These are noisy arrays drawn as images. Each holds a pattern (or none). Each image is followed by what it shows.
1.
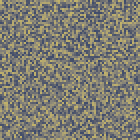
only noise
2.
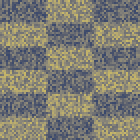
a checkerboard
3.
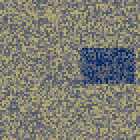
one block
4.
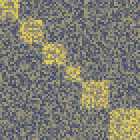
blocks along the diagonal
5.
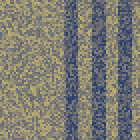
bands of columns
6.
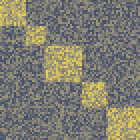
blocks along the diagonal
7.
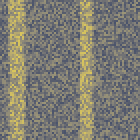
bands of columns
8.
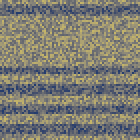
bands of rows
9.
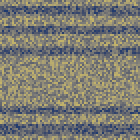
bands of rows
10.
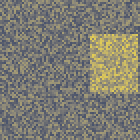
one block
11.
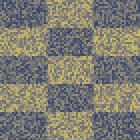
a checkerboard
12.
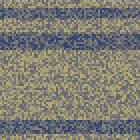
bands of rows
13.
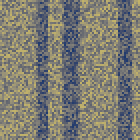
bands of columns
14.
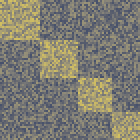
blocks along the diagonal
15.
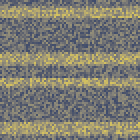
bands of rows
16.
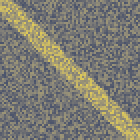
a diagonal band
